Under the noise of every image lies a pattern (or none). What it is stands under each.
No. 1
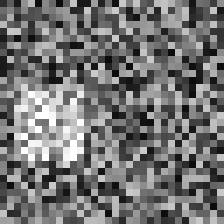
one block
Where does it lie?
middle left
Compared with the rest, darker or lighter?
lighter
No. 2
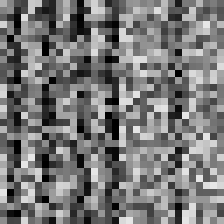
bands of columns
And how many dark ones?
5
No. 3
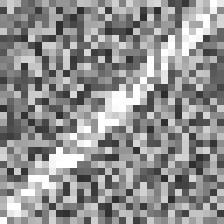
a diagonal band
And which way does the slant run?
bottom left to top right
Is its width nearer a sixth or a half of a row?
a sixth
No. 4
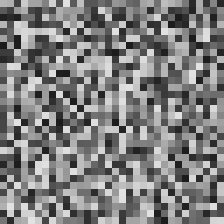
only noise
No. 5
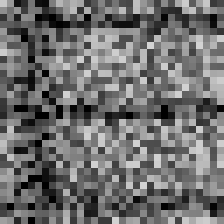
bands of rows crossing bands of columns
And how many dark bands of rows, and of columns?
3 and 1
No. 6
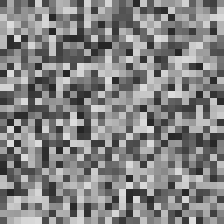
only noise
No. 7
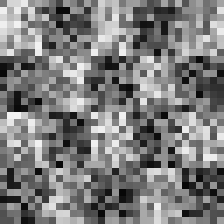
a checkerboard
